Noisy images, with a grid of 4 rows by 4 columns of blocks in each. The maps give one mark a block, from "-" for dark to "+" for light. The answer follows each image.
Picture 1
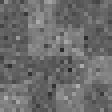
- + - -
- + + -
- - - +
+ - + -
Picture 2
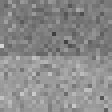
- - - -
- - - -
+ + + +
+ + + +
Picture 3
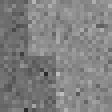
- + + +
- + + +
- - + +
- - + +
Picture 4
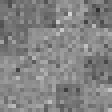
- - + -
- + + +
+ + + -
+ + - +
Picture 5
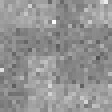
+ + - +
- - - -
- + - -
- + + +
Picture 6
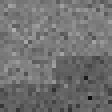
+ + + +
+ + + +
+ + - -
- - - -
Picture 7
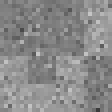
- - - +
- - - +
+ - + -
+ + + -
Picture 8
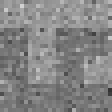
+ + + +
- + - -
- + - +
- - - -
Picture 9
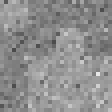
+ - - -
- - + -
- + + +
- + + +
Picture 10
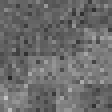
- - - -
- - - +
- + + +
+ - + -
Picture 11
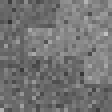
- - + +
- + + +
- - - +
- - - -
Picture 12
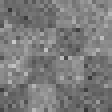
- - + +
+ + - +
+ - + -
- + - -
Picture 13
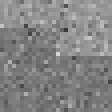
+ + + +
- - + +
- - - -
- - - -
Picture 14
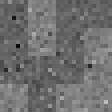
- + - -
- + - +
- - - +
+ - + +
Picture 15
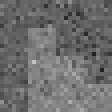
- - - -
- + - -
- + + -
- + + +
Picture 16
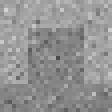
+ + + +
+ - - +
+ - - +
- - - -
